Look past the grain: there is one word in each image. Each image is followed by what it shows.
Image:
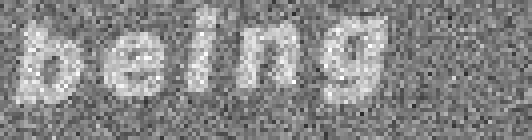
being
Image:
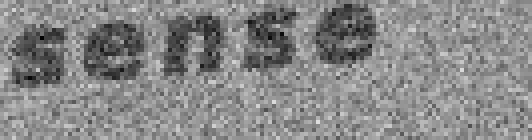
sense
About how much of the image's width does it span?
two thirds
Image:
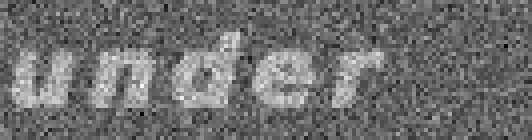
under
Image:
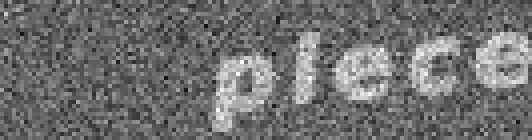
piece
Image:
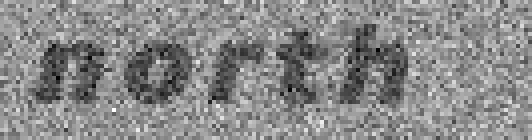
north
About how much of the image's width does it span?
two thirds
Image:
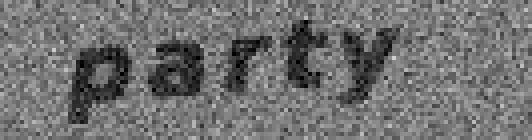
party
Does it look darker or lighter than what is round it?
darker
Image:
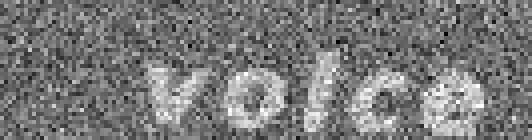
voice
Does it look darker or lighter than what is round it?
lighter
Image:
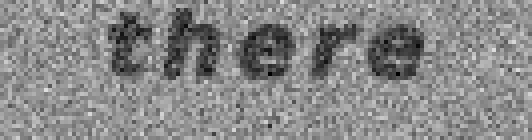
there
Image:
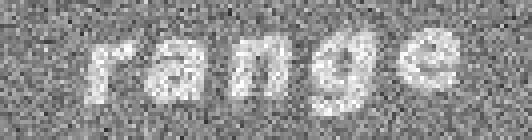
range
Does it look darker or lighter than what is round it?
lighter
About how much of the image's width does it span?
two thirds
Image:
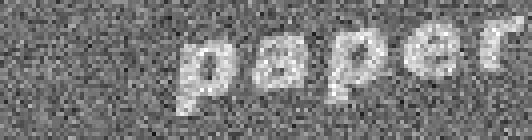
paper
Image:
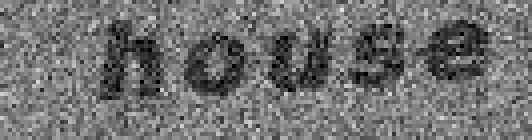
house
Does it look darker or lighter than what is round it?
darker
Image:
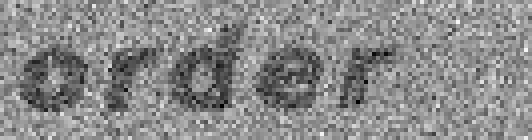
order
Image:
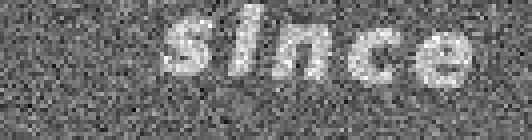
since
